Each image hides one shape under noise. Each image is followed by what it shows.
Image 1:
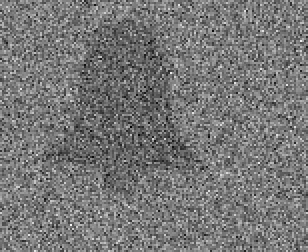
bell
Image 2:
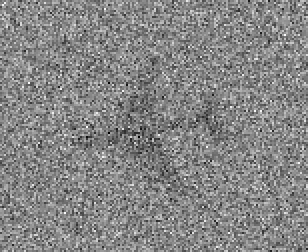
airplane
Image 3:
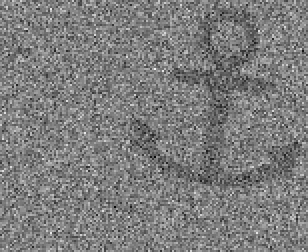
anchor
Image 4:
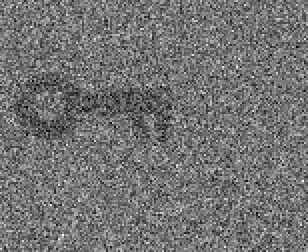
key
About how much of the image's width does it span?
half
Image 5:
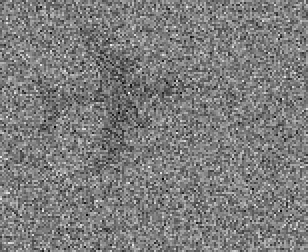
airplane
